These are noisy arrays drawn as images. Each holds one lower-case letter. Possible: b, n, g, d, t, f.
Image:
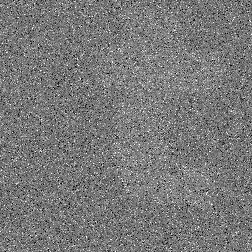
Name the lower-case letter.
t
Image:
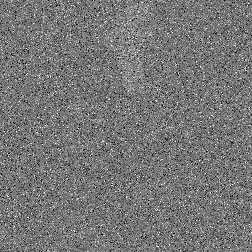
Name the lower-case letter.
f
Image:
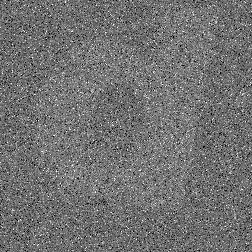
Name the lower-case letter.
d
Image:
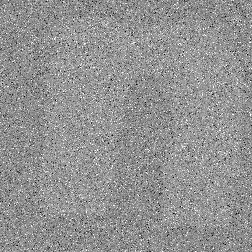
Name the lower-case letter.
n
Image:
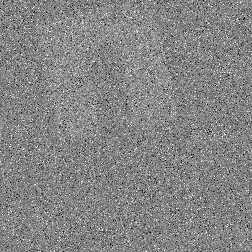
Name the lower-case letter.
n
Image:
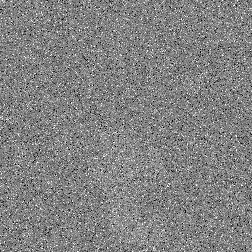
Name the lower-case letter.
t
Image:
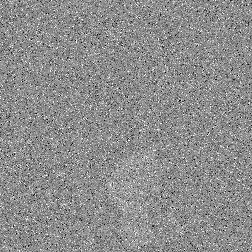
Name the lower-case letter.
f
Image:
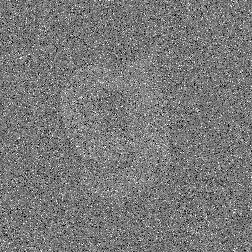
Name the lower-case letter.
g
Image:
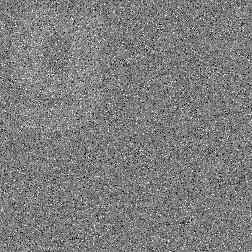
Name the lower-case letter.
g
